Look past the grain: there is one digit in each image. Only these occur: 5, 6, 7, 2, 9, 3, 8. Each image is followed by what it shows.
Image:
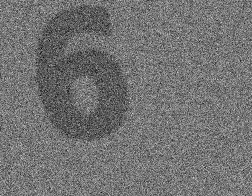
dark 6
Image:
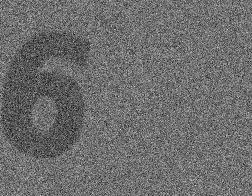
dark 6
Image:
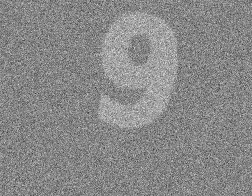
light 9
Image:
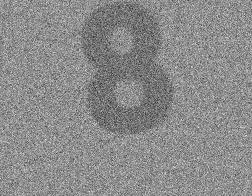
dark 8
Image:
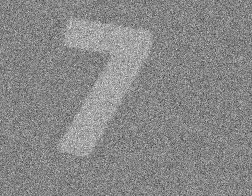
light 7
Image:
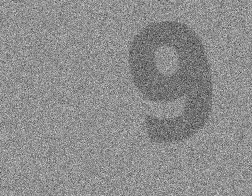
dark 9
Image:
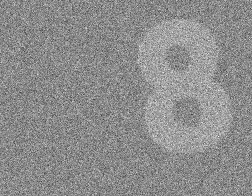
light 8
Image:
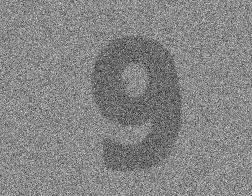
dark 9
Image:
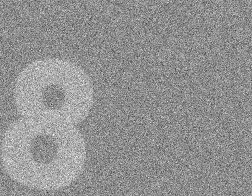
light 8
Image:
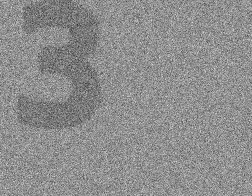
dark 3
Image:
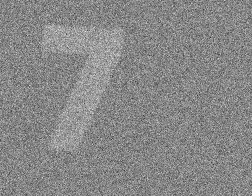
light 7
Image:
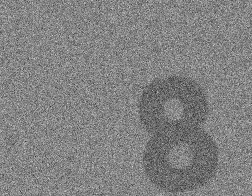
dark 8
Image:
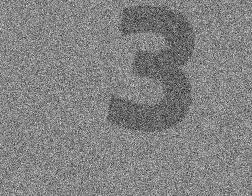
dark 3
